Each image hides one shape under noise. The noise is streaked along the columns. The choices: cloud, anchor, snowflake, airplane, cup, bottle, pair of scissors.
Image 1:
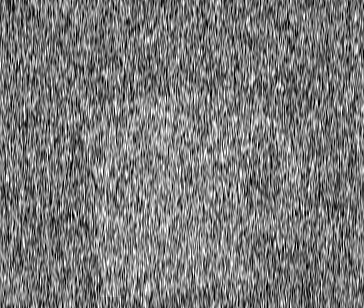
cup
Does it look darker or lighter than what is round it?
lighter
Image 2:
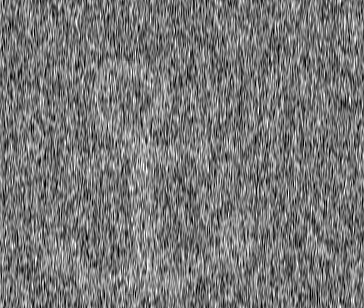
anchor
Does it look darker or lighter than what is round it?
lighter
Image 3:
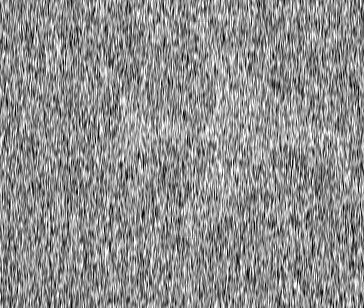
airplane
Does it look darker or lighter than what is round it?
lighter
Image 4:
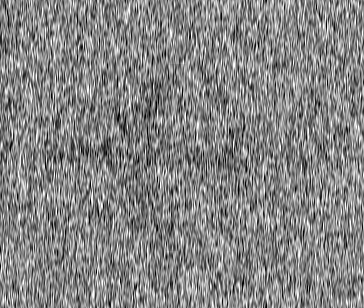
airplane
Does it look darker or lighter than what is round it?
darker
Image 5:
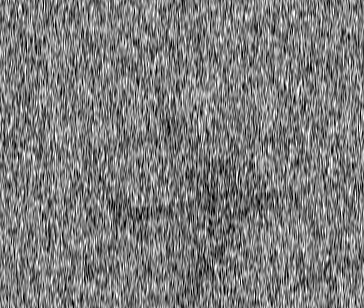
airplane
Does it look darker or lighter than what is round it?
darker
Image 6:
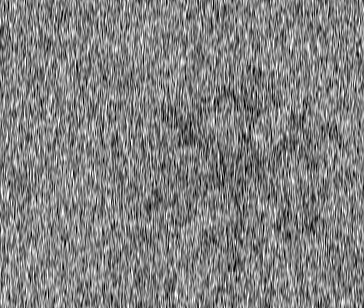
snowflake
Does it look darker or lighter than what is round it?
darker
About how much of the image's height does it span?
two thirds
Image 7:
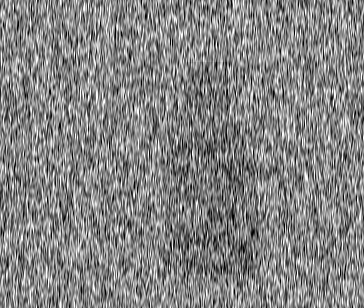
bottle
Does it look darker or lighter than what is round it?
darker
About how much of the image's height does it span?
two thirds
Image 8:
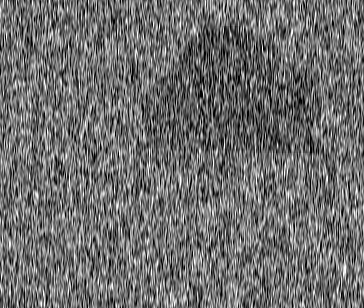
cloud
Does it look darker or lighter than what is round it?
darker
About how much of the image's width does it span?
half
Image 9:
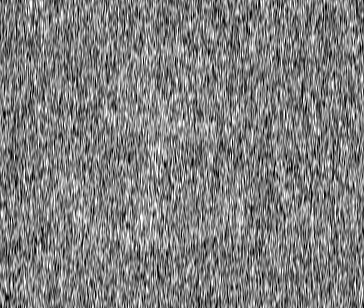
anchor
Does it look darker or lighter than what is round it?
lighter
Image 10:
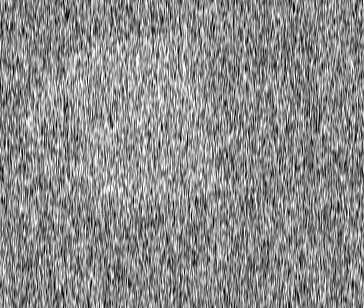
cup
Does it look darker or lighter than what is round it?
lighter
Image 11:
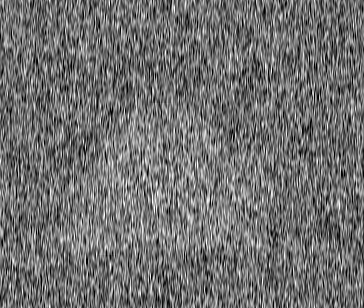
cloud
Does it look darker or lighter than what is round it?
lighter
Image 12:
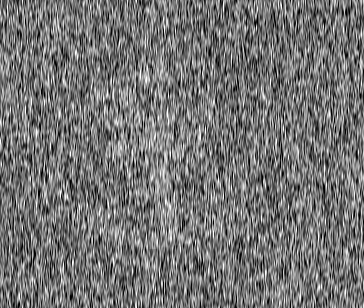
anchor
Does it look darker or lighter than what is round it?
lighter
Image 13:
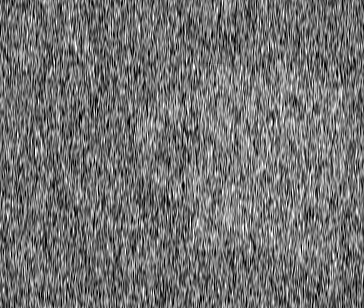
cup
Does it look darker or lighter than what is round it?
lighter
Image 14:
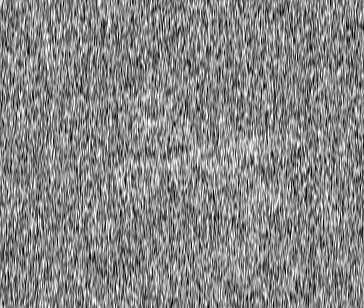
pair of scissors
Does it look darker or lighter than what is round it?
lighter
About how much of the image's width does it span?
half
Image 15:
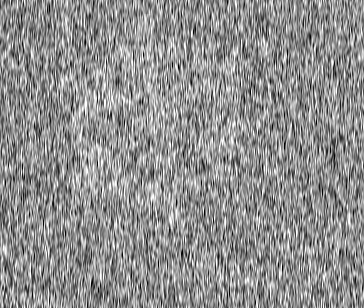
snowflake
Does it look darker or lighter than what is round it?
lighter
